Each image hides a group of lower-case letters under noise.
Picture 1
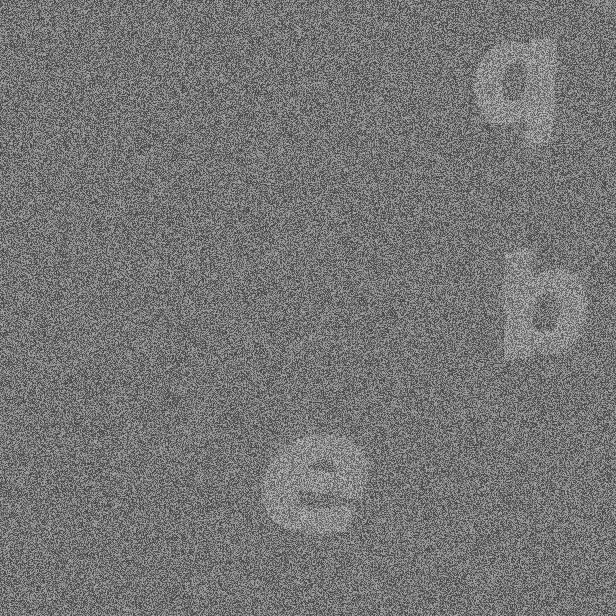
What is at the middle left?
nothing
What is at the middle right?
b
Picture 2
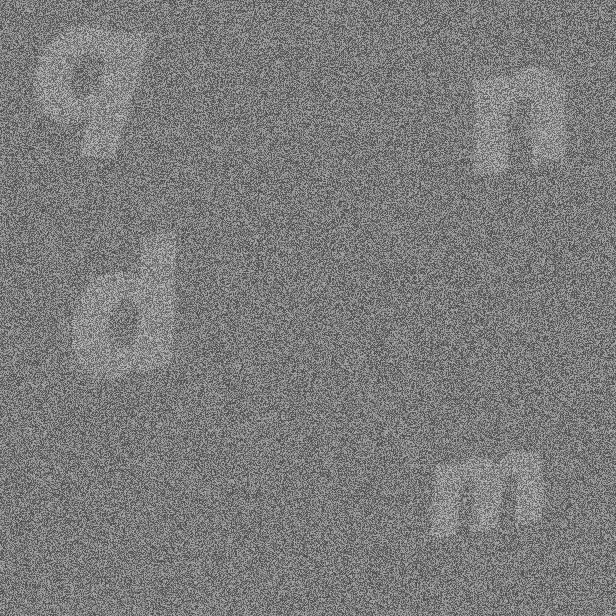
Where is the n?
top right
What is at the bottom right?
m
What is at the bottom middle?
nothing
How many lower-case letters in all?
4
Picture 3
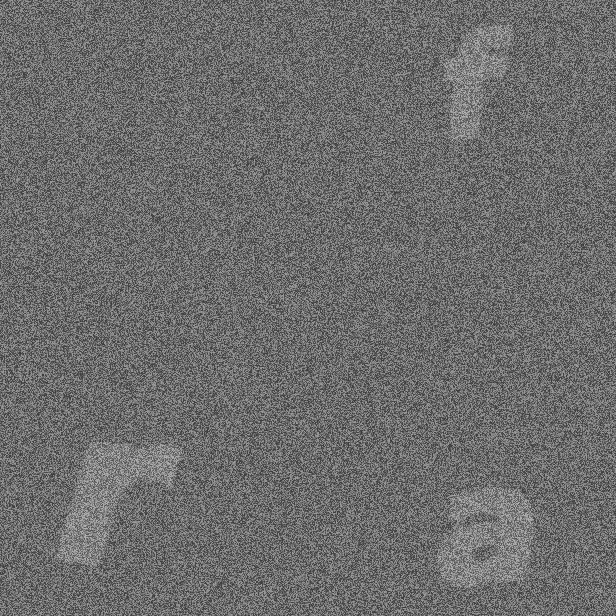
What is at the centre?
nothing
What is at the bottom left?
r
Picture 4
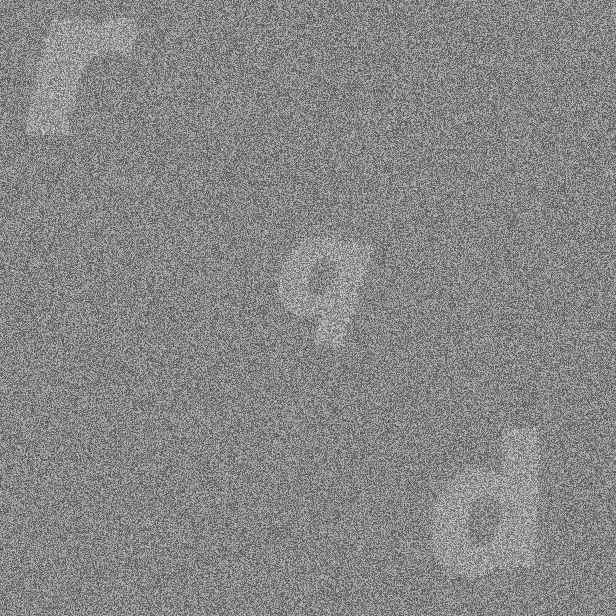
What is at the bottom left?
nothing
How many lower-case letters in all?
3
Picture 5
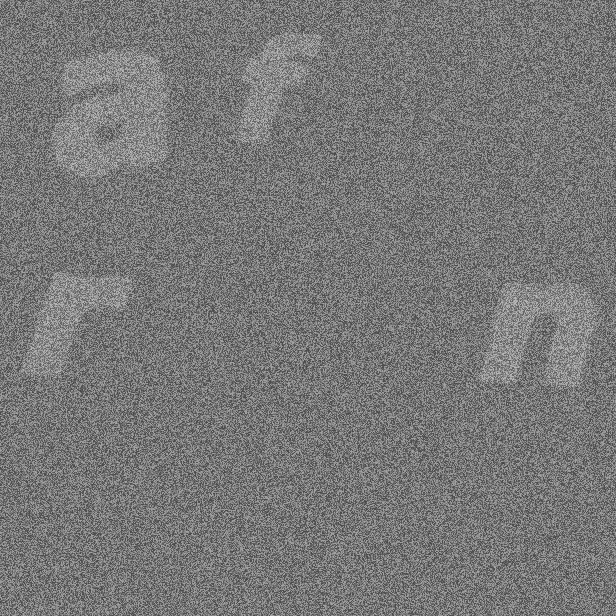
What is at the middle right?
n
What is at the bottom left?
nothing
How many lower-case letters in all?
4
